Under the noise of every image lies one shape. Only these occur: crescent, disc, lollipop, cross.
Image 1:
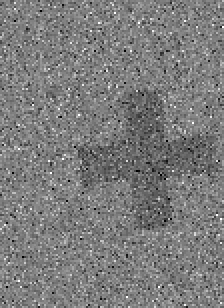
cross
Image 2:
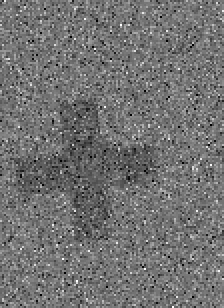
cross
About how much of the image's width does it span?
two thirds
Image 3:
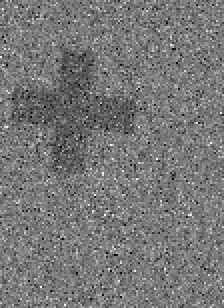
cross
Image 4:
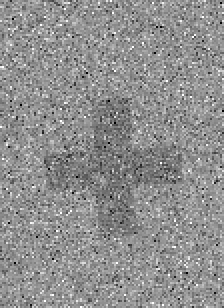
cross
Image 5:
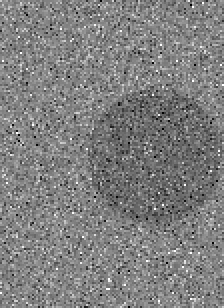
disc
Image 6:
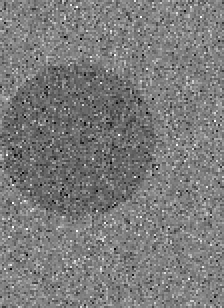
disc
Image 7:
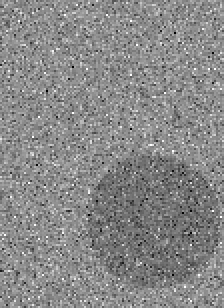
disc
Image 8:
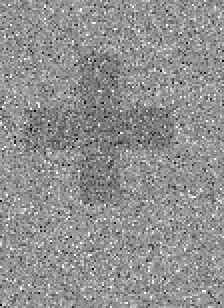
cross
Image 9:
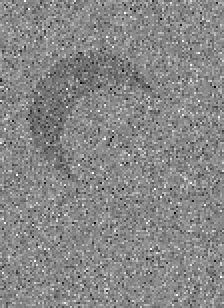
crescent
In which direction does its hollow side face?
down and right
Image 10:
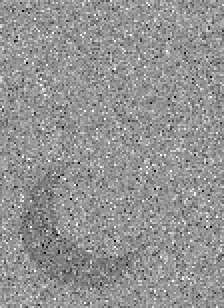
crescent
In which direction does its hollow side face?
up and right
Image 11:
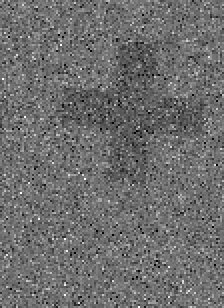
cross
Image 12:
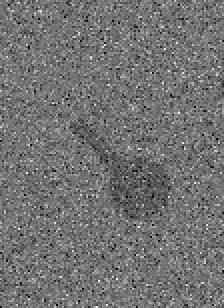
lollipop
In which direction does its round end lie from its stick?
down and right
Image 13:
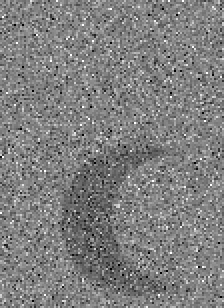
crescent
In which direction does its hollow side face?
right
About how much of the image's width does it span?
half
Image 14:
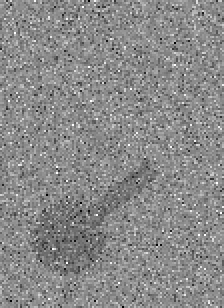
lollipop
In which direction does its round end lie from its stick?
down and left
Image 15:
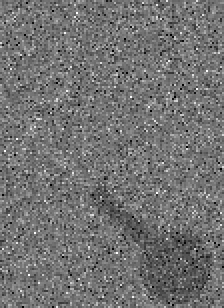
lollipop
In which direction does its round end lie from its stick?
down and right
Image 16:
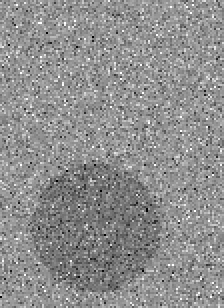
disc
